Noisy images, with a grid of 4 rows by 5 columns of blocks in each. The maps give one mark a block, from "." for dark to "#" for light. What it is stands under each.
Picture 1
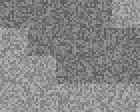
....#
#....
##...
#####
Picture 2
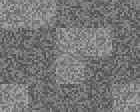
##...
..##.
..#..
#...#
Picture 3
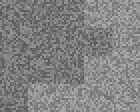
...##
....#
...##
.####
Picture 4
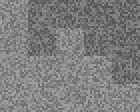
#....
#.#..
####.
#####
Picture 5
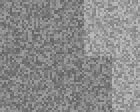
...##
...##
....#
....#
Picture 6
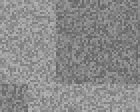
##...
##...
##...
.####
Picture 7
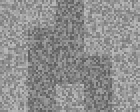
##.##
#..##
#...#
#.#.#
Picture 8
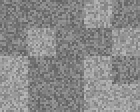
...#.
.#..#
#..#.
#..##
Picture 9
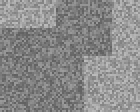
##..#
....#
...##
...##
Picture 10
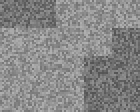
..###
####.
###..
###..
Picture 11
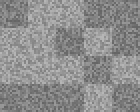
.##..
##.#.
###.#
...#.
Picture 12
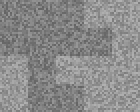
...##
....#
#.###
#..##
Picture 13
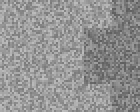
####.
###..
###..
####.
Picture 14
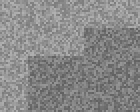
#####
###..
#....
#....
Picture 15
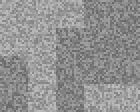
###..
##...
.#...
.#.##
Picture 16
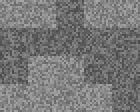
##.##
.....
.##..
####.
